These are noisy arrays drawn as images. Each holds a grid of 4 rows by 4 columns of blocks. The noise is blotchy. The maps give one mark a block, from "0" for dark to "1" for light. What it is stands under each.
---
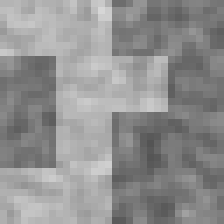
1100
0110
0100
1100
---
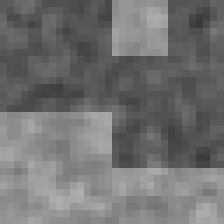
0010
0000
1100
1111
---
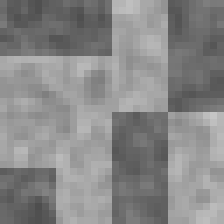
0010
1110
1101
0101
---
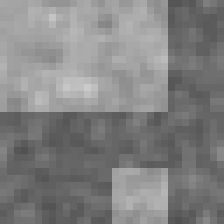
1110
1110
0000
0010
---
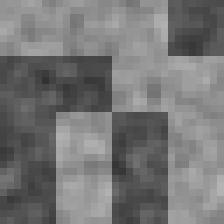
1110
0011
0101
0101
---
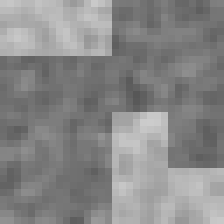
1100
0000
0010
0011
